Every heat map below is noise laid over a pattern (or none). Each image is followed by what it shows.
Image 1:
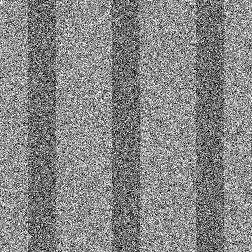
vertical stripes
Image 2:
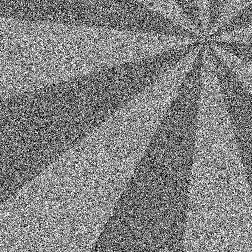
spokes from one point
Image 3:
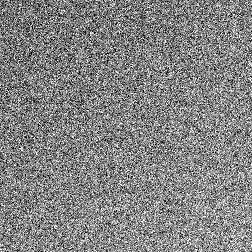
a smooth slope
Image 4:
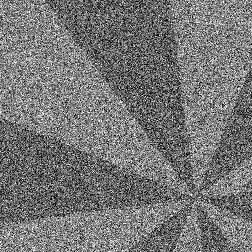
spokes from one point
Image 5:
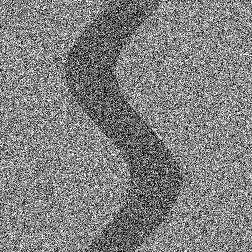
a wavy band
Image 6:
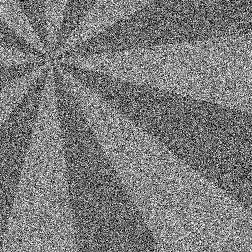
spokes from one point
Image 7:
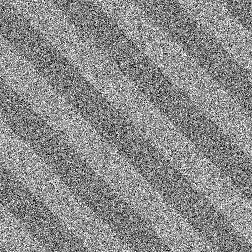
diagonal stripes
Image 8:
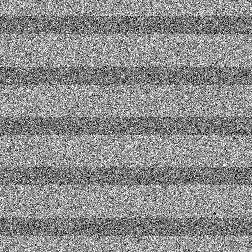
horizontal stripes
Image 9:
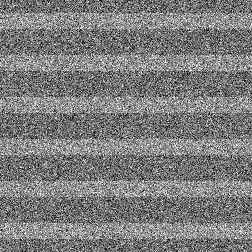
horizontal stripes
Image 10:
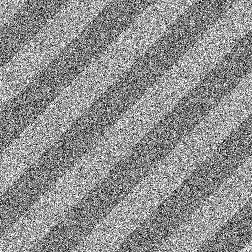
diagonal stripes
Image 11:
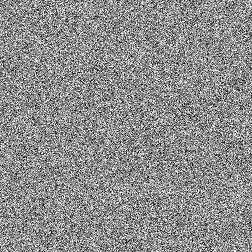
only noise
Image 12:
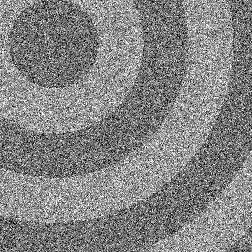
rings round one point
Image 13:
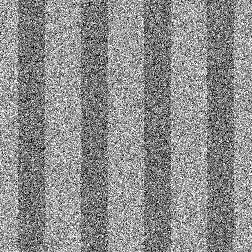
vertical stripes
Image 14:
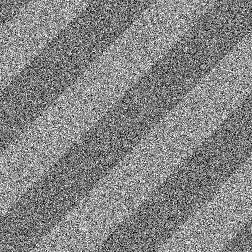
diagonal stripes
